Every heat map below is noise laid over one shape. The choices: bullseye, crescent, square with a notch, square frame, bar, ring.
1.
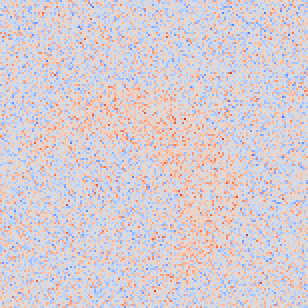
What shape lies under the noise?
crescent
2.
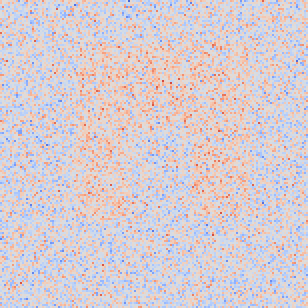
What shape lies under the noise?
square with a notch
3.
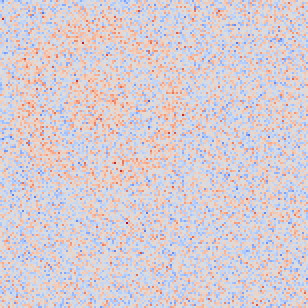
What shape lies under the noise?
bullseye
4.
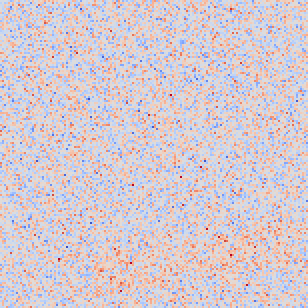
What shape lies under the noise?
bar
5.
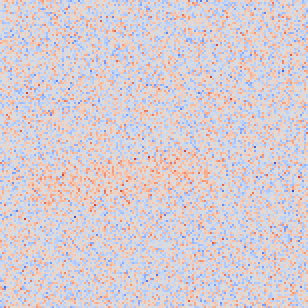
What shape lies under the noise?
bar
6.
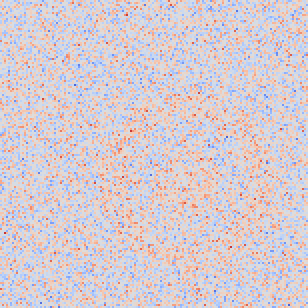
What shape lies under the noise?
bullseye
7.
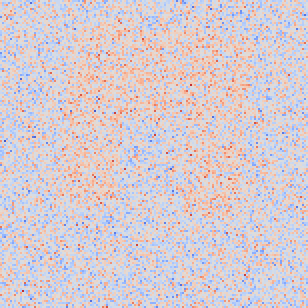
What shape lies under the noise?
square with a notch
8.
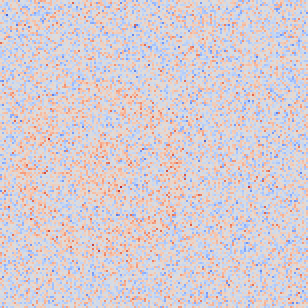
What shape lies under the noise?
bullseye
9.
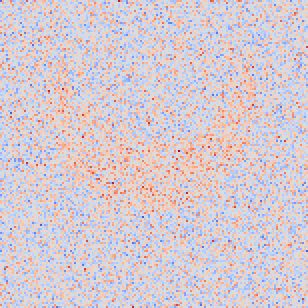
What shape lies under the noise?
crescent
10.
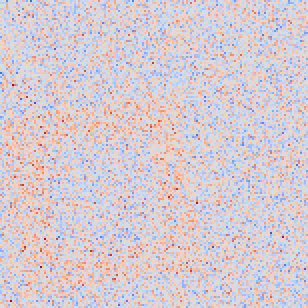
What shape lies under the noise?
square frame
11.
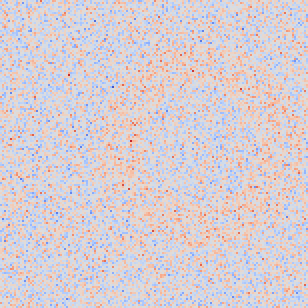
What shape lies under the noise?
ring
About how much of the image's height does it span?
two thirds
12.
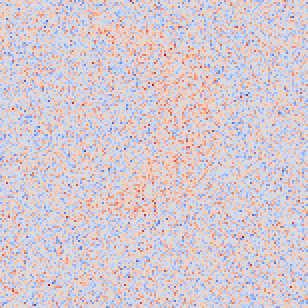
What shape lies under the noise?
crescent
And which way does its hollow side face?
left
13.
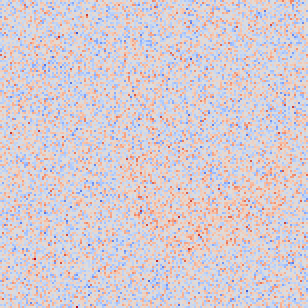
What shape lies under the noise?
crescent
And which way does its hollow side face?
up
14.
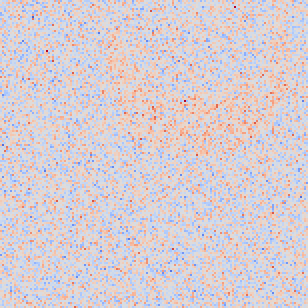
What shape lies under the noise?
crescent
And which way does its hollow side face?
up
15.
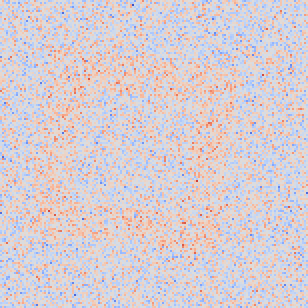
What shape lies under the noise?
square frame
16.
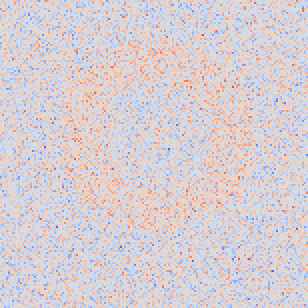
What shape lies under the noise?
ring
